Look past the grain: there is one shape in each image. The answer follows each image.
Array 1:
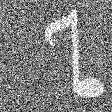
musical note
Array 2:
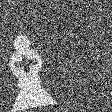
chess bishop
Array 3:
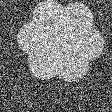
flower
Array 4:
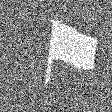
flag
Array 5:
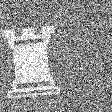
chess rook
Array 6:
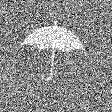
umbrella
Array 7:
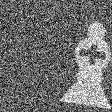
chess bishop
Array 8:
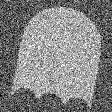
ghost
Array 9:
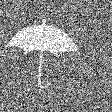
umbrella
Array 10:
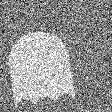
ghost
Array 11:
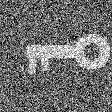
key
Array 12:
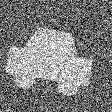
car
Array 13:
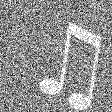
pair of musical notes
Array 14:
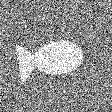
fish
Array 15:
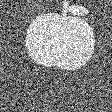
apple
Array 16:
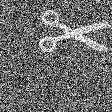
pair of scissors
